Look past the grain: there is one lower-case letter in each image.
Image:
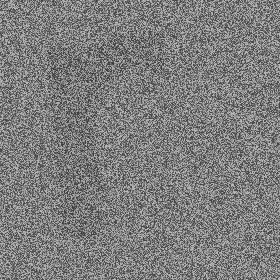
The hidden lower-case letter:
r
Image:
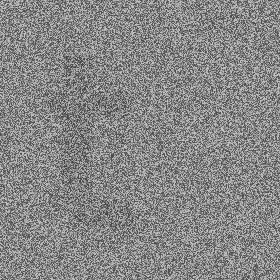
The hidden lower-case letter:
t
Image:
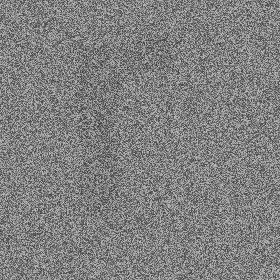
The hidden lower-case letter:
r
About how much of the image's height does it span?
two thirds
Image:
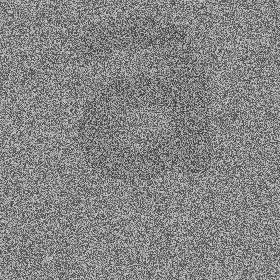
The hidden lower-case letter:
a
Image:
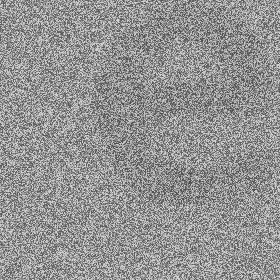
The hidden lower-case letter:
e
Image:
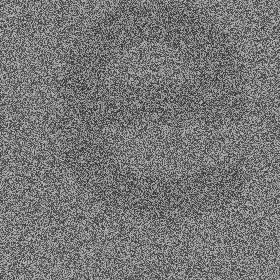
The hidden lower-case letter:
e
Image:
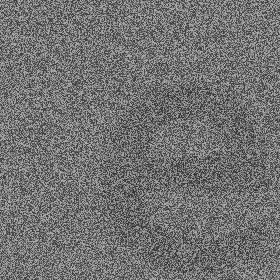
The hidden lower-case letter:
e
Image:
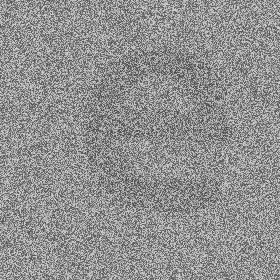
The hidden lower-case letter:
e
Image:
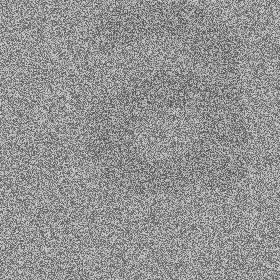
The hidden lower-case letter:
a
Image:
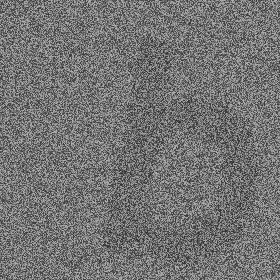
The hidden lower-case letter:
b
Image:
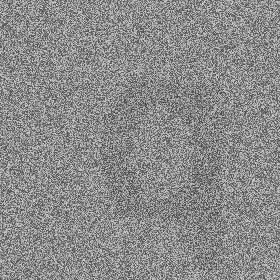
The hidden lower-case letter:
q
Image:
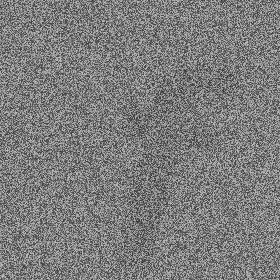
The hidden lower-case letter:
f
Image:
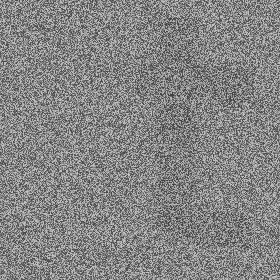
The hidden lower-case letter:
t
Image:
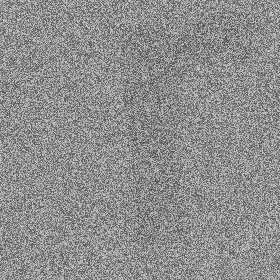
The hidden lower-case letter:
r
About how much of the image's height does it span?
nearly all
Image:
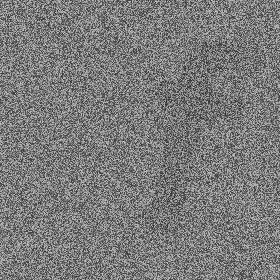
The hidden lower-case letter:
f
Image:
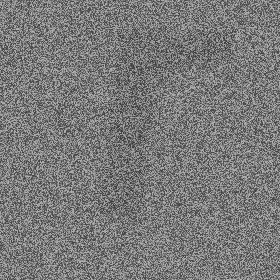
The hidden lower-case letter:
r
